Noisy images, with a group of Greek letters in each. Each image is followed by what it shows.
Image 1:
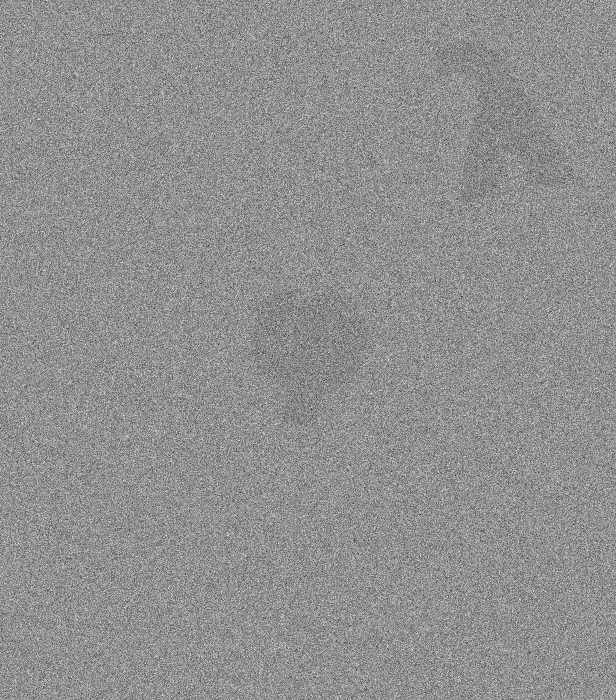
top right: lambda; centre: phi
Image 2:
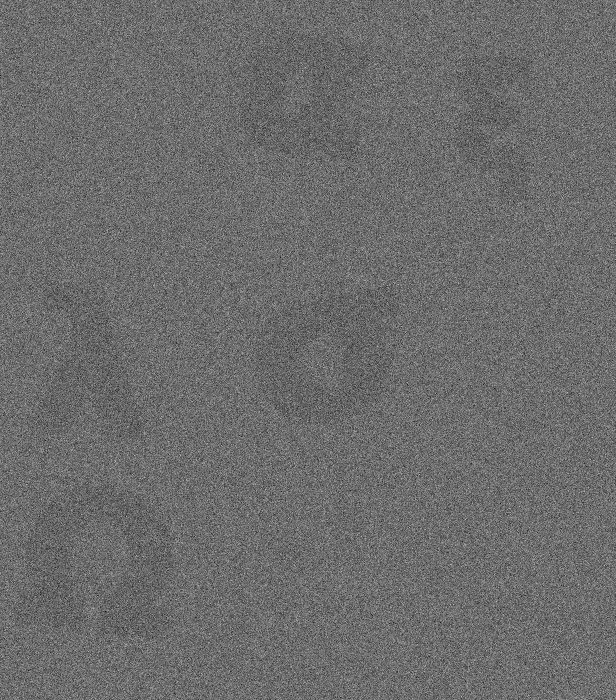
top middle: alpha; top right: xi; middle left: lambda; centre: sigma; bottom left: omega
